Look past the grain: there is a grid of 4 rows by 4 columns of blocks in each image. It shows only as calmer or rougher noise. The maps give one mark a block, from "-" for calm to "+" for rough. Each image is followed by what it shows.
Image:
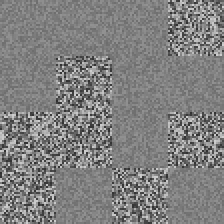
---+
-+--
++-+
+-+-
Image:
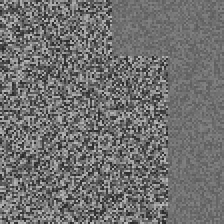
++--
+++-
+++-
+++-
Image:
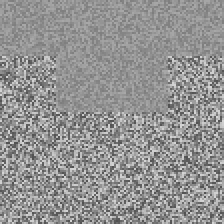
----
+--+
++++
++++
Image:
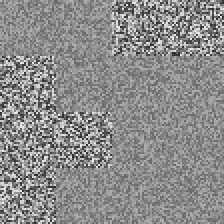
--++
+---
++--
+---
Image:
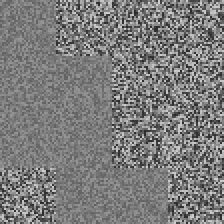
-+++
--++
--++
+--+
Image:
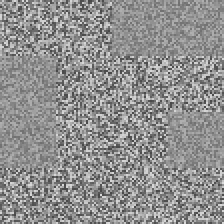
++--
-+++
-++-
++++
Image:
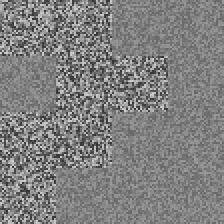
++--
-++-
++--
+---
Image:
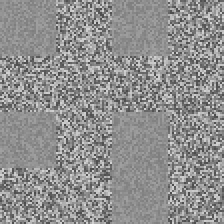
-+-+
++++
-+-+
++-+
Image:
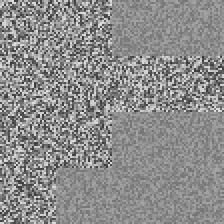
++--
++++
++--
+---
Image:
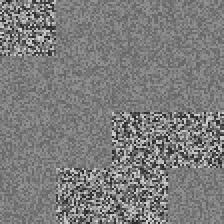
+---
----
--++
-++-
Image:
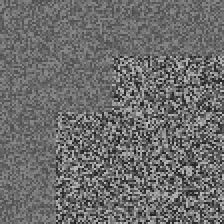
----
--++
-+++
-+++
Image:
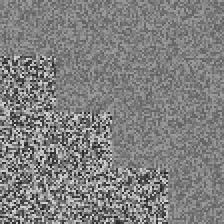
----
+---
++--
+++-
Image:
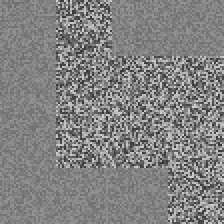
-+--
-+++
-+++
---+
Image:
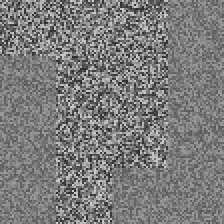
+++-
-++-
-++-
-+--
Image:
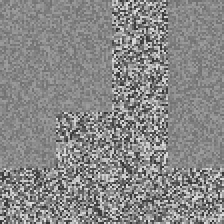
--+-
--+-
-++-
++++
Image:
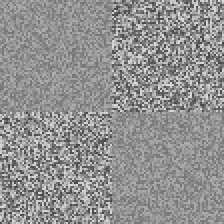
--++
--++
++--
++--
